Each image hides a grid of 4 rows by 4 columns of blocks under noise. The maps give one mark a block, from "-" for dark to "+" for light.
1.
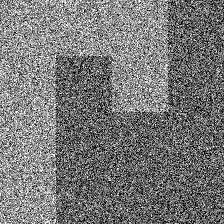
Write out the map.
+++-
+-+-
+---
+---
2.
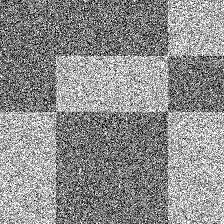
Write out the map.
---+
-++-
+--+
+--+
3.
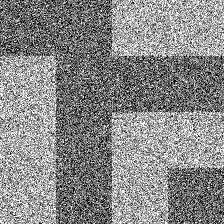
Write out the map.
--++
+---
+-++
+-+-
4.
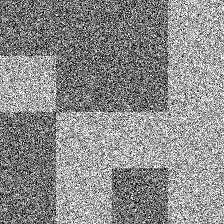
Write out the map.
---+
+--+
-+++
-+-+
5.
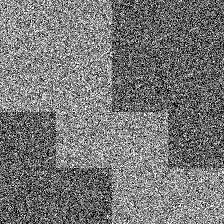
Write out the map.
++--
++--
-++-
--++
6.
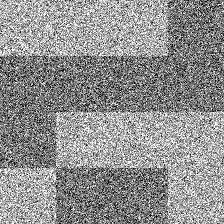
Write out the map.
+++-
----
-+++
+--+
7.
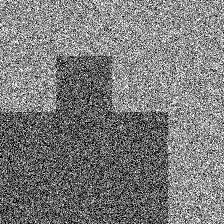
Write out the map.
++++
+-++
---+
---+
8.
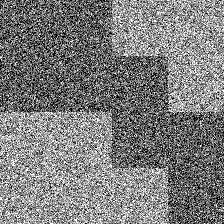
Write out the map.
--++
---+
++--
+++-
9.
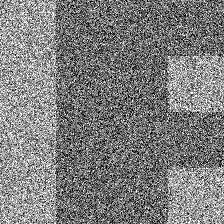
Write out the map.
+---
+--+
+---
+--+
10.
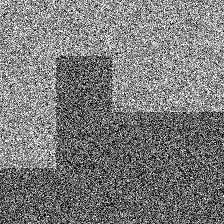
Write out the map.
++++
+-++
+---
----
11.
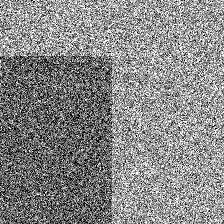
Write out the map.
++++
--++
--++
--++
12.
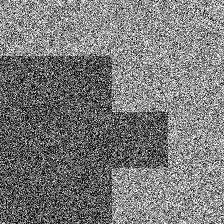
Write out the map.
++++
--++
---+
--++
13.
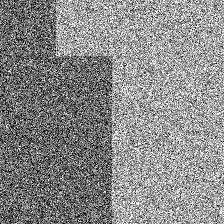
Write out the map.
-+++
--++
--++
--++
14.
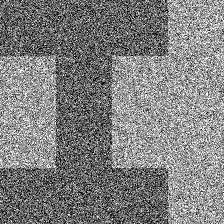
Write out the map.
---+
+-++
+-++
---+
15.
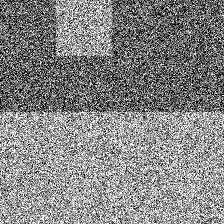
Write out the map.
-+--
----
++++
++++
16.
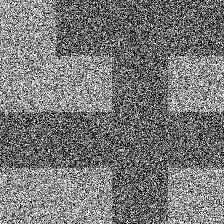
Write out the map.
+---
++-+
----
++-+
